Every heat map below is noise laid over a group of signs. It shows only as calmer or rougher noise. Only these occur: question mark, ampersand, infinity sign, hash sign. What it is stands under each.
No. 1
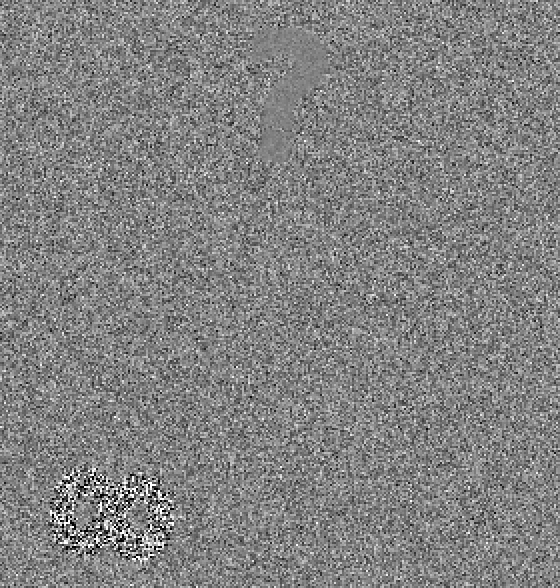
top middle: calm question mark; bottom left: rough infinity sign
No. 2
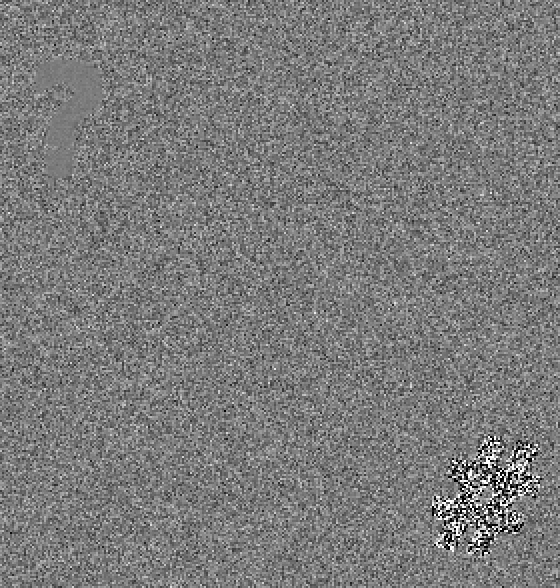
top left: calm question mark; bottom right: rough hash sign
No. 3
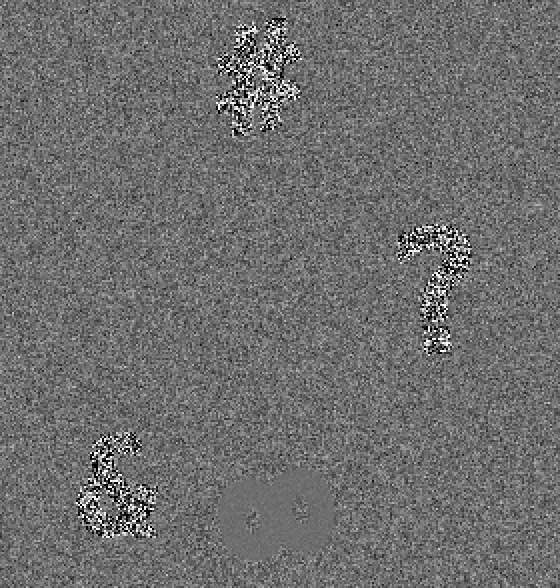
top middle: rough hash sign; middle right: rough question mark; bottom left: rough ampersand; bottom middle: calm infinity sign
